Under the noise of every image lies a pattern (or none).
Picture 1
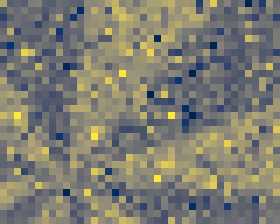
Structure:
spokes from one point
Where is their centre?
bottom left
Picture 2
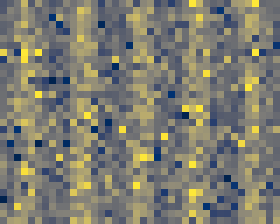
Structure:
vertical stripes
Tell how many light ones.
5
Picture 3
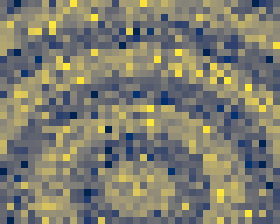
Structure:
rings round one point
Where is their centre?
bottom middle
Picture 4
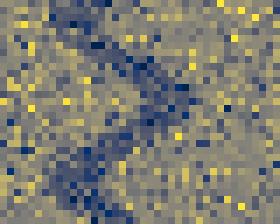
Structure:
a wavy band
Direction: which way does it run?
top to bottom
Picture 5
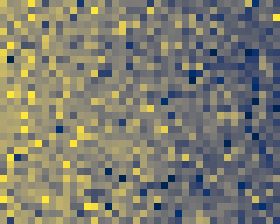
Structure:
a smooth slope
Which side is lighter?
left
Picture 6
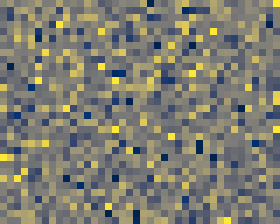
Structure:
only noise
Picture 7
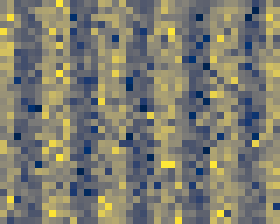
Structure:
vertical stripes
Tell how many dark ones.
5
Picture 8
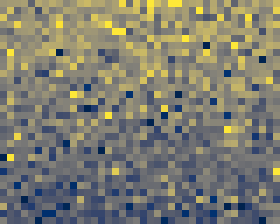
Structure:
a smooth slope
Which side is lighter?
top
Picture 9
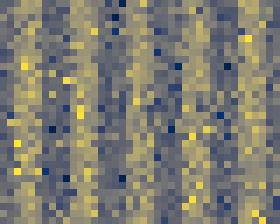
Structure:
vertical stripes
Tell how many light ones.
5
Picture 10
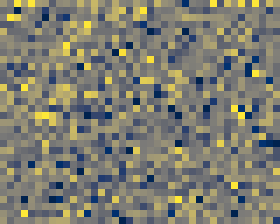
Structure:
only noise
